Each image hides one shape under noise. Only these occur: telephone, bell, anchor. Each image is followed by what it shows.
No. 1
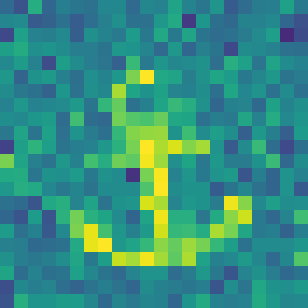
anchor
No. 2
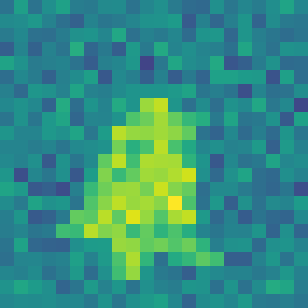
bell
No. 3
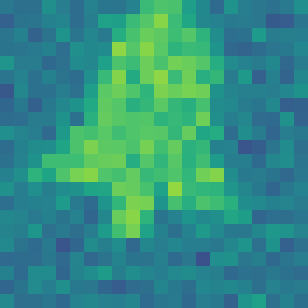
bell
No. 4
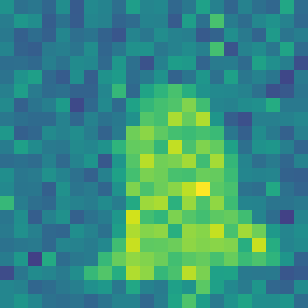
bell
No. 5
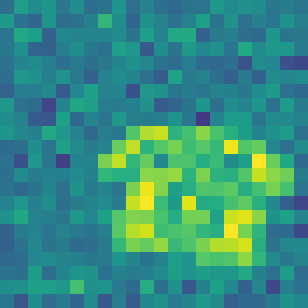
telephone
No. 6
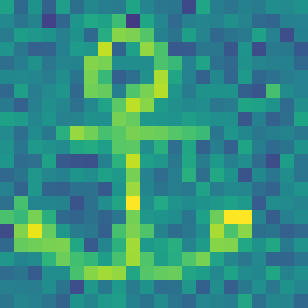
anchor
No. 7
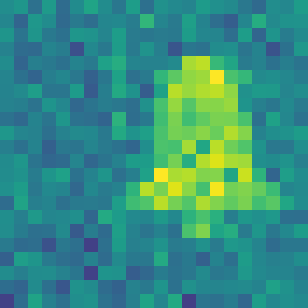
bell
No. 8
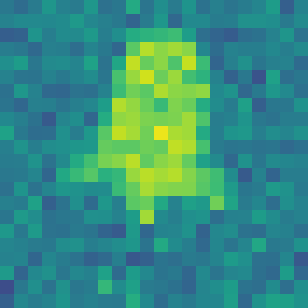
bell
